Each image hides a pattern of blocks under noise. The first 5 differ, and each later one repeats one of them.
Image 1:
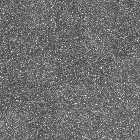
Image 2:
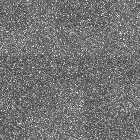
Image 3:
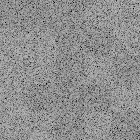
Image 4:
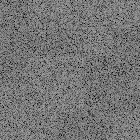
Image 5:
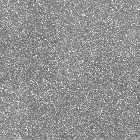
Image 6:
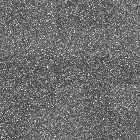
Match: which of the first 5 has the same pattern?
2
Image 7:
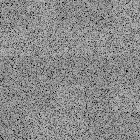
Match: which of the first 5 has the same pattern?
2
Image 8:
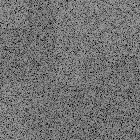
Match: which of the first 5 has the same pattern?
5
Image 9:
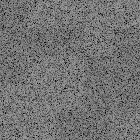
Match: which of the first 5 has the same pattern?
4
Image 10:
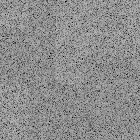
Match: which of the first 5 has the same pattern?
5
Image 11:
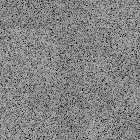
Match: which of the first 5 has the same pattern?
3
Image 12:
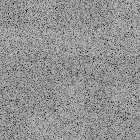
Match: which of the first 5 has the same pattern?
2
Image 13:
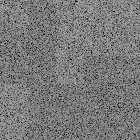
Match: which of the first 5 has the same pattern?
5
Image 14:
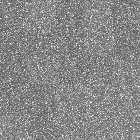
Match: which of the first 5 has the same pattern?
1
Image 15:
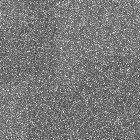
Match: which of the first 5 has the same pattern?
5
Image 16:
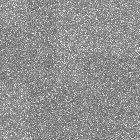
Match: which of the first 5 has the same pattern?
5
